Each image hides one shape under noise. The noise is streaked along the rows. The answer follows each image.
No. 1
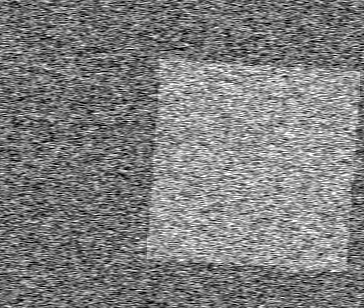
square
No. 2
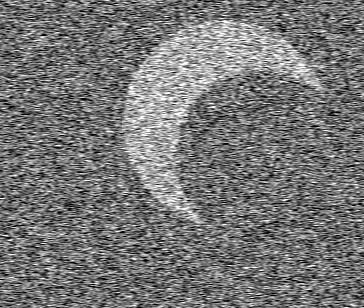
crescent
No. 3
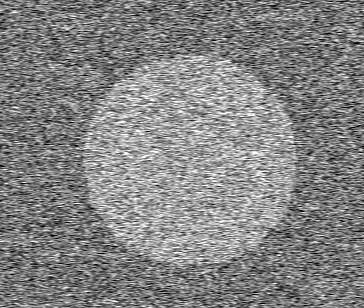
disc
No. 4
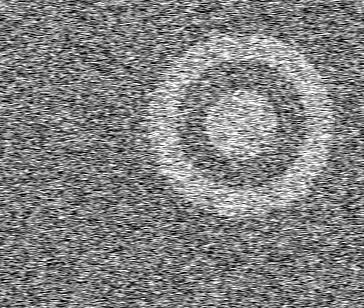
bullseye
